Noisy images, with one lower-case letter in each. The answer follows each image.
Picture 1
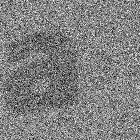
a
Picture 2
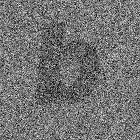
b
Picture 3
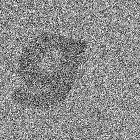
g
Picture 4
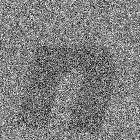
n
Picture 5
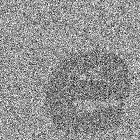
e
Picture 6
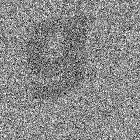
g
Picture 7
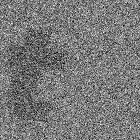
t
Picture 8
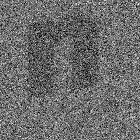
n
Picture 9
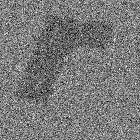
r
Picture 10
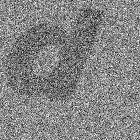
d
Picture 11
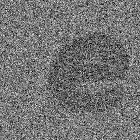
e
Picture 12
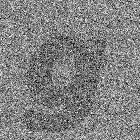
g
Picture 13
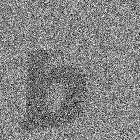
b
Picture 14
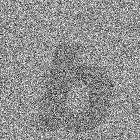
b
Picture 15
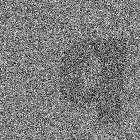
q
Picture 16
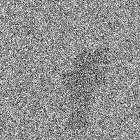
f
